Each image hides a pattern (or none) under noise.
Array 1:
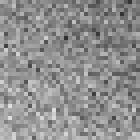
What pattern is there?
a smooth slope
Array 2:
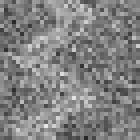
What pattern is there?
a wavy band
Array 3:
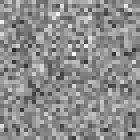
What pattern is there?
only noise
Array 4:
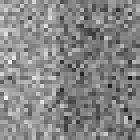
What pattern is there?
a sharp edge
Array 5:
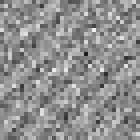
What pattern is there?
diagonal stripes
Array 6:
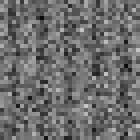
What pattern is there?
vertical stripes
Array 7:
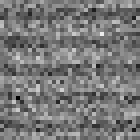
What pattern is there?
horizontal stripes
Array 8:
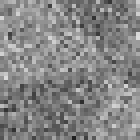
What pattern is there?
spokes from one point
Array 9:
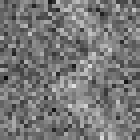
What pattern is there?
a wavy band
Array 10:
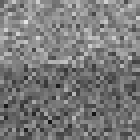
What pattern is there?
a sharp edge
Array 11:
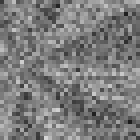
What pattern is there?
spokes from one point
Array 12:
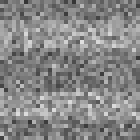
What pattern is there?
horizontal stripes
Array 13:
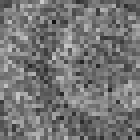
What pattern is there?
rings round one point
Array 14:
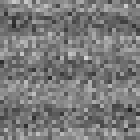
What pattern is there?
horizontal stripes
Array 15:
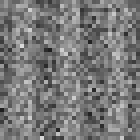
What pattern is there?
vertical stripes
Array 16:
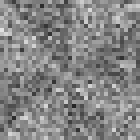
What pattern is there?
spokes from one point
